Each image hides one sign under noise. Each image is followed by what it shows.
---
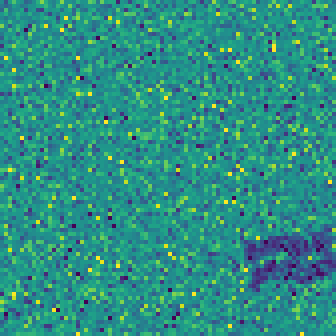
approximately sign
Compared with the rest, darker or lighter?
darker
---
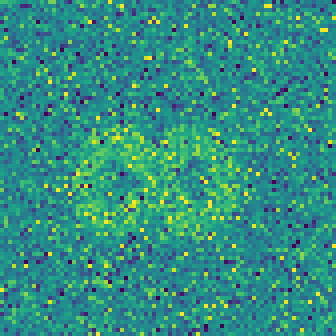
infinity sign
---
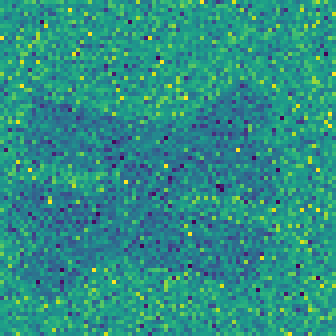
not-equal sign
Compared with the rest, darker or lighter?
darker
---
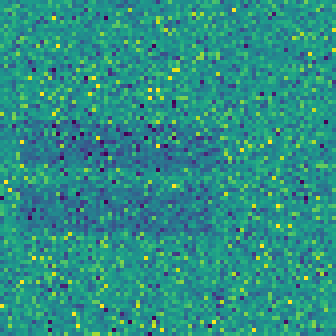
equals sign
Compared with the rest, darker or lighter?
darker
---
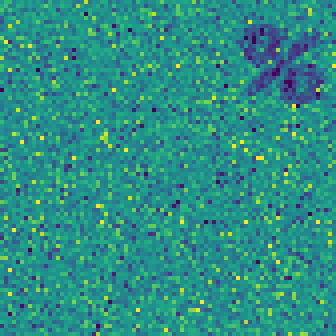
percent sign
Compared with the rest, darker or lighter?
darker
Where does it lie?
top right
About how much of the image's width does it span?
a quarter
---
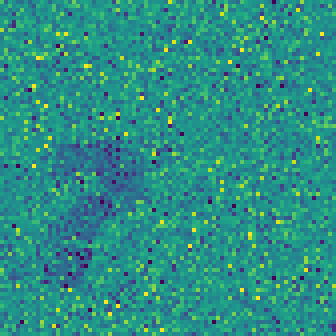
question mark
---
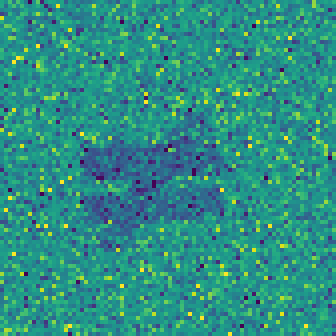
not-equal sign
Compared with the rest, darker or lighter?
darker
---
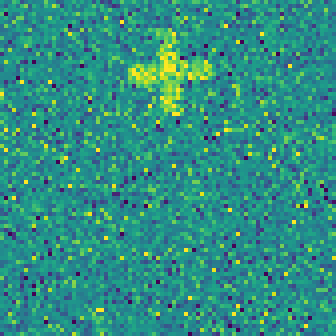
plus sign
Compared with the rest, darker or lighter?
lighter
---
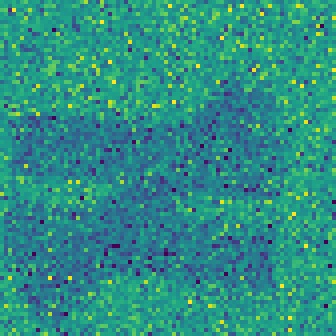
not-equal sign
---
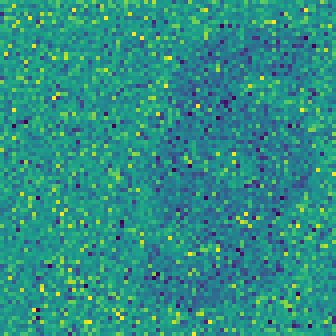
section sign
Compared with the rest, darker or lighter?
darker
